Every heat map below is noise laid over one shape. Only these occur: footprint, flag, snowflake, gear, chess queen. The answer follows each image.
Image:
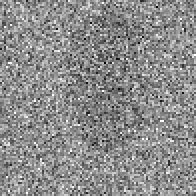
dark footprint
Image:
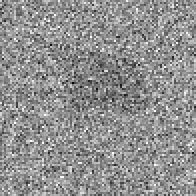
dark flag
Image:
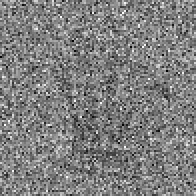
dark chess queen
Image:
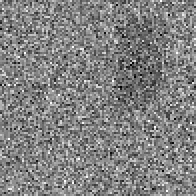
dark footprint
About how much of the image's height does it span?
half
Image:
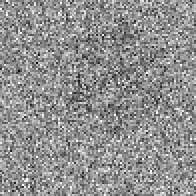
dark snowflake
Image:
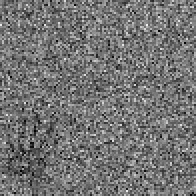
dark chess queen, bottom left
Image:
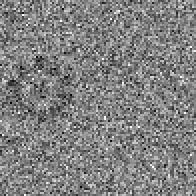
dark gear, middle left
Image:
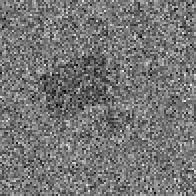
dark flag
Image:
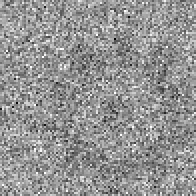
dark gear
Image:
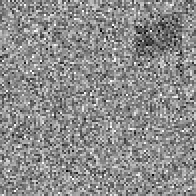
dark flag, top right
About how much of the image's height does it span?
a third
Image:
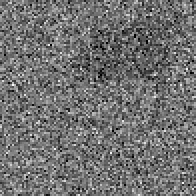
dark flag
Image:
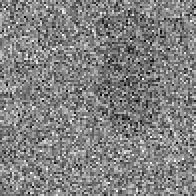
dark footprint
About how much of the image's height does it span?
two thirds
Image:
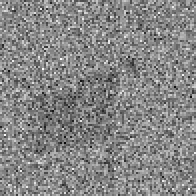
dark flag
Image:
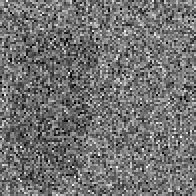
dark footprint
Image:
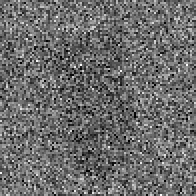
dark footprint
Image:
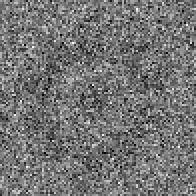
dark gear
